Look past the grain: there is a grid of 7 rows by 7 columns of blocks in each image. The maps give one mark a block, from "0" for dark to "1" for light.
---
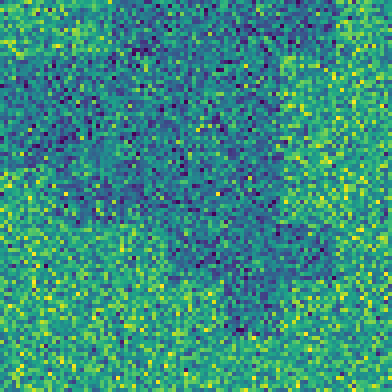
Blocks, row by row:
1 1 0 0 0 0 1
0 0 0 0 0 1 1
0 0 0 0 0 1 1
1 0 0 0 0 1 1
1 1 1 0 0 0 1
1 1 1 1 0 1 1
1 1 1 1 1 1 1
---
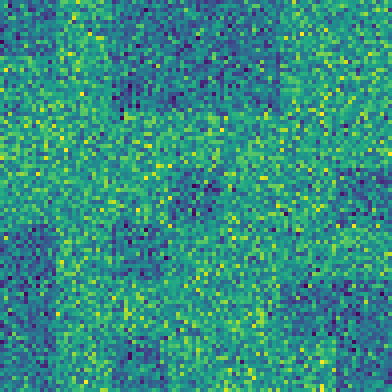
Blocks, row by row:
0 1 0 0 0 1 1
1 1 0 0 0 1 1
1 1 1 1 1 1 1
1 1 1 0 1 1 0
0 1 0 1 1 1 1
0 1 1 1 1 0 0
0 1 0 1 1 1 0
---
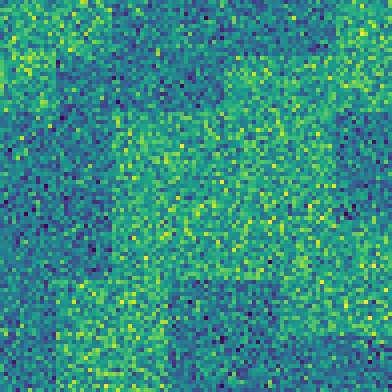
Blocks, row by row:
1 1 0 0 0 0 1
1 0 0 0 1 1 1
0 0 1 1 1 1 0
0 0 1 1 1 1 0
0 0 1 1 1 1 1
0 1 1 0 0 1 1
0 1 1 0 0 0 0
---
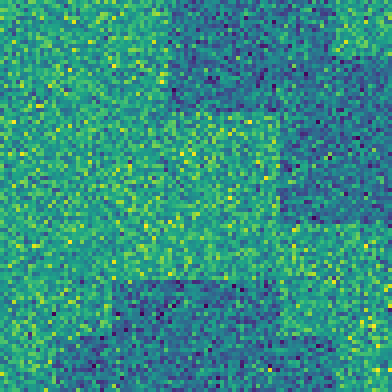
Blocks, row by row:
1 1 1 0 0 0 1
1 1 1 0 0 0 0
1 1 1 1 1 0 0
1 1 1 1 1 0 0
1 1 1 1 1 1 1
1 1 0 0 0 1 1
1 0 0 0 0 0 1
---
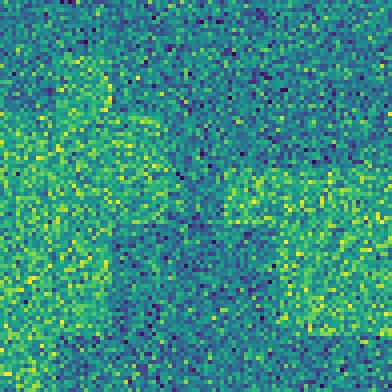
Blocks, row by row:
0 0 0 0 0 0 0
0 1 0 0 0 0 0
1 1 1 0 0 0 0
1 1 1 0 1 1 1
1 1 0 0 0 1 1
1 1 0 0 0 1 1
1 0 0 0 0 0 0
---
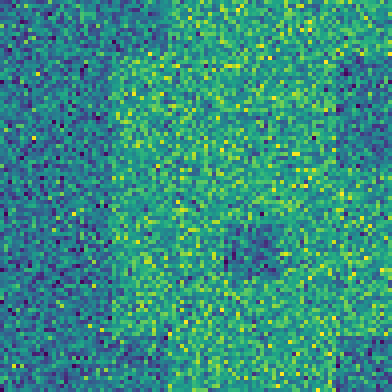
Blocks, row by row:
0 0 0 1 1 1 1
0 0 1 1 1 1 0
0 0 1 1 1 1 0
0 0 1 1 1 1 1
0 0 1 1 0 1 1
0 0 1 1 1 1 1
0 0 0 1 1 1 0
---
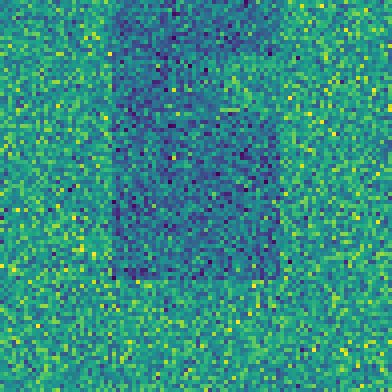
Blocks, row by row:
1 1 0 0 0 1 1
1 1 0 0 1 1 1
1 1 0 0 0 1 1
1 1 0 0 0 1 1
1 1 0 0 0 1 1
1 1 1 1 1 1 1
1 1 1 1 1 1 1
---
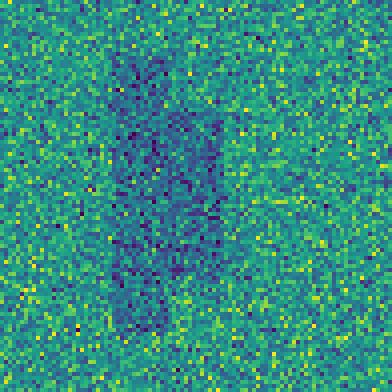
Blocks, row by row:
1 1 1 1 1 1 1
1 1 0 1 1 1 1
1 1 0 0 1 1 1
1 1 0 0 1 1 1
1 1 0 0 1 1 1
1 1 0 1 1 1 1
1 1 1 1 1 1 1
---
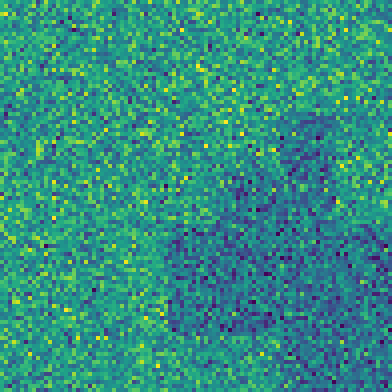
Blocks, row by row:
1 1 1 1 1 1 1
1 1 1 1 1 1 1
1 1 1 1 1 0 1
1 1 1 1 0 0 1
1 1 1 0 0 0 0
1 1 1 0 0 0 0
1 1 1 1 1 0 0
